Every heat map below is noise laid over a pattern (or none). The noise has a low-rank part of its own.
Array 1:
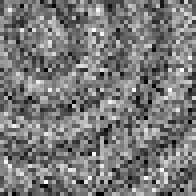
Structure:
rings round one point
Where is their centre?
top left
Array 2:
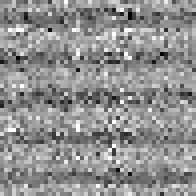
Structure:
horizontal stripes
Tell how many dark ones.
5
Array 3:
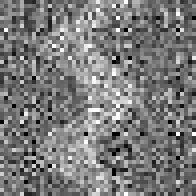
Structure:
a wavy band
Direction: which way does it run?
top to bottom
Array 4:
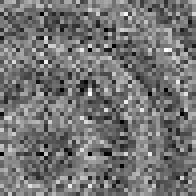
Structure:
rings round one point
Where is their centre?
bottom left
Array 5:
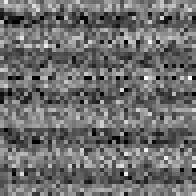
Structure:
horizontal stripes
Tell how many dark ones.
5
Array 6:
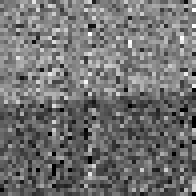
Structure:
a sharp edge
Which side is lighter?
top
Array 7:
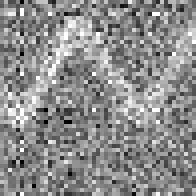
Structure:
a wavy band
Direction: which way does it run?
left to right
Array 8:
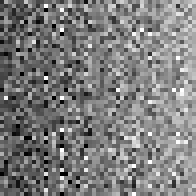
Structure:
a smooth slope
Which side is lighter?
right
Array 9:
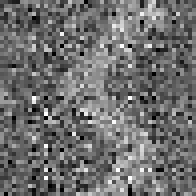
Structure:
a wavy band
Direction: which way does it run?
top to bottom
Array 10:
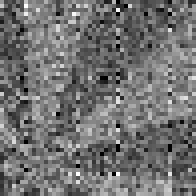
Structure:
spokes from one point
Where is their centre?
bottom left
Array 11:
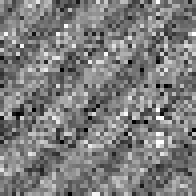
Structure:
diagonal stripes
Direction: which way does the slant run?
bottom left to top right
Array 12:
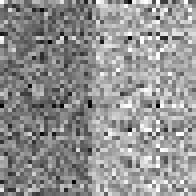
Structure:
a sharp edge
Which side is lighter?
right
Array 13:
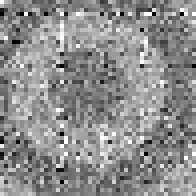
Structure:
rings round one point
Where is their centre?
centre
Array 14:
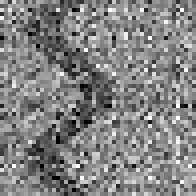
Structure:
a wavy band
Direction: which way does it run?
top to bottom
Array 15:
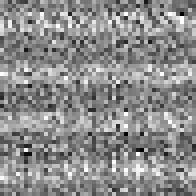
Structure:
horizontal stripes
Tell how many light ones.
4
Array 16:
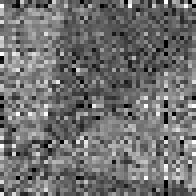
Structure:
spokes from one point
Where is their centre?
bottom left
